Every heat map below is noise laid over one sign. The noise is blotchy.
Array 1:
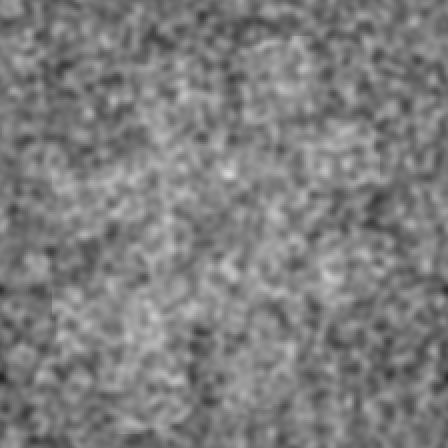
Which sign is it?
hash sign
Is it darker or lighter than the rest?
lighter
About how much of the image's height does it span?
nearly all
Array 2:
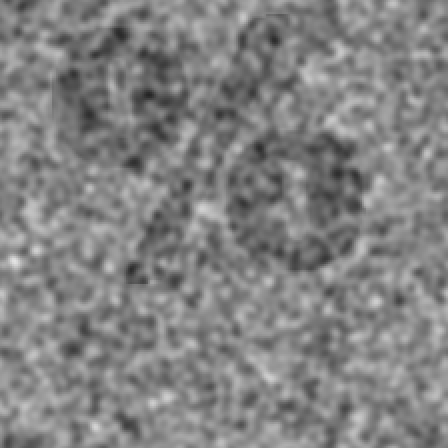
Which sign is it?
percent sign
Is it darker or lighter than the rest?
darker
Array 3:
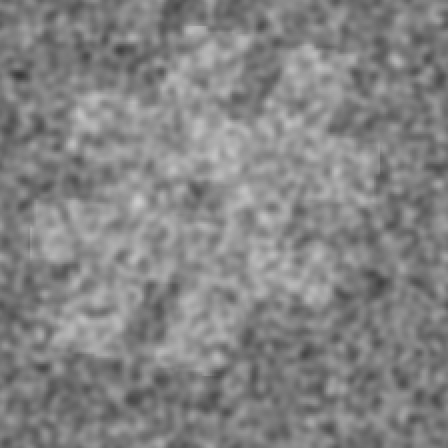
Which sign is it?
hash sign
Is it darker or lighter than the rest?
lighter
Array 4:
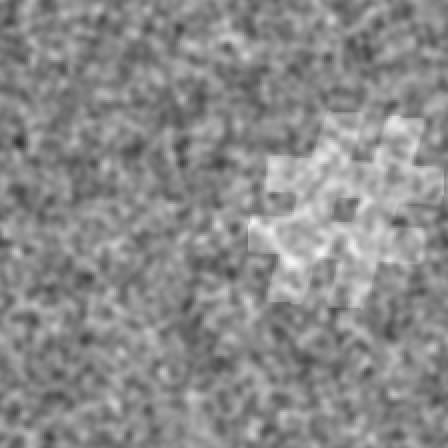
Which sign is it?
hash sign
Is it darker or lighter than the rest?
lighter
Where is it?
middle right
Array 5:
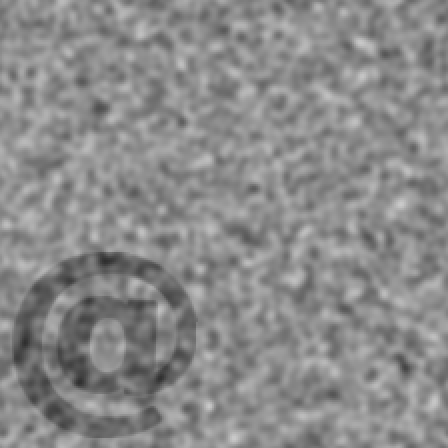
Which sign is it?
at sign
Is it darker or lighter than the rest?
darker
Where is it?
bottom left
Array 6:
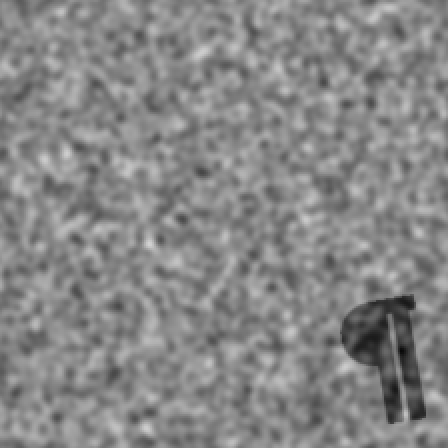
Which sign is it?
pilcrow
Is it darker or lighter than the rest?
darker
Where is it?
bottom right
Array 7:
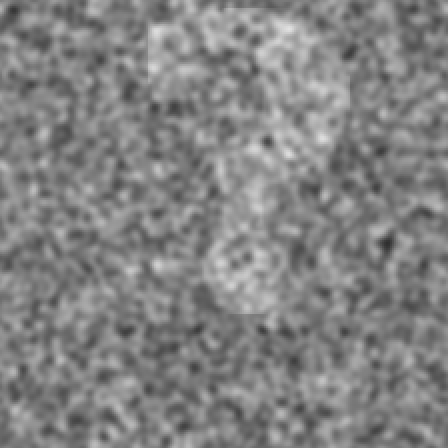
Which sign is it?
question mark
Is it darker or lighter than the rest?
lighter
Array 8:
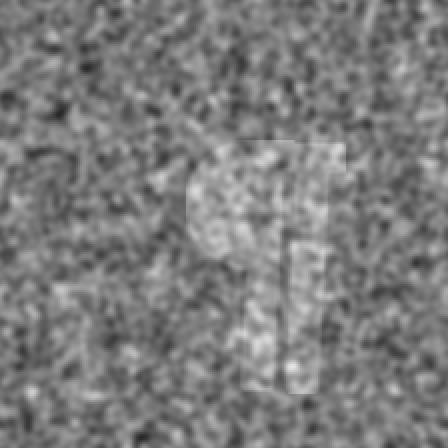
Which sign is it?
pilcrow
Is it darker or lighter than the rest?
lighter
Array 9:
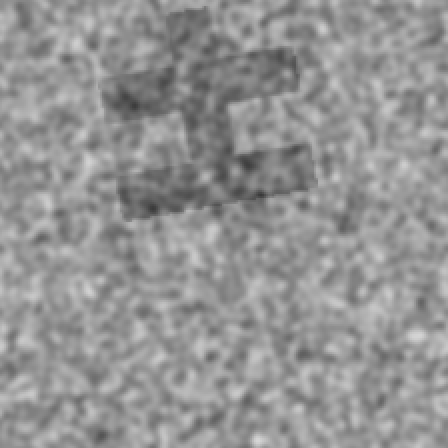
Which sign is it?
plus-minus sign
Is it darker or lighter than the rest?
darker
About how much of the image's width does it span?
half
